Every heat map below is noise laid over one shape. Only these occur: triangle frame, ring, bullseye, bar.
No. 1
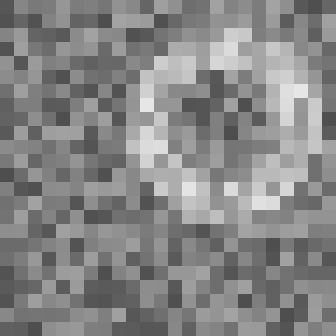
light ring
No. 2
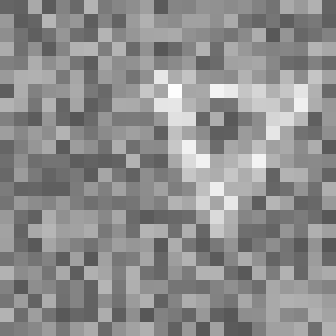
light triangle frame
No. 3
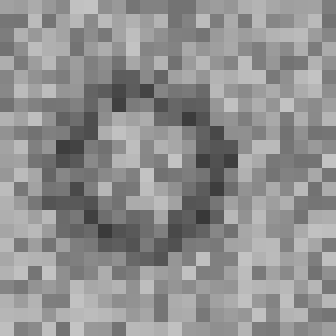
dark ring
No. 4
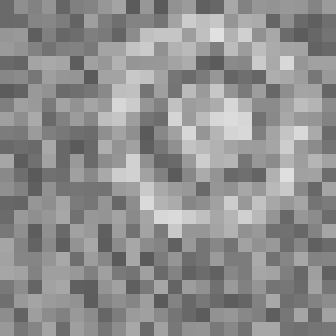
light bullseye
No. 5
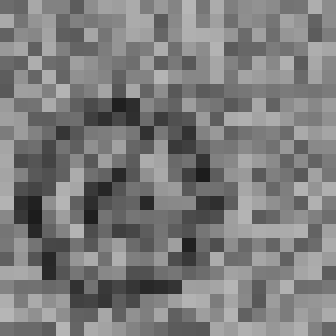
dark bullseye
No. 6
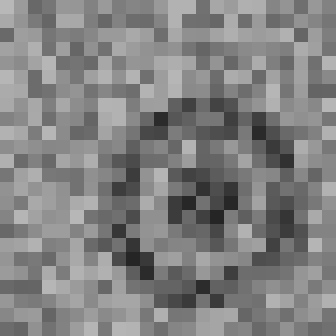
dark bullseye
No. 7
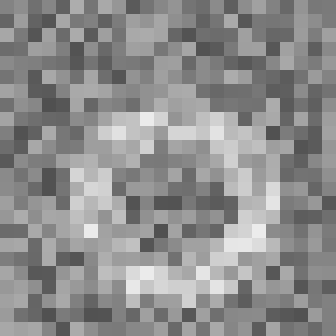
light ring
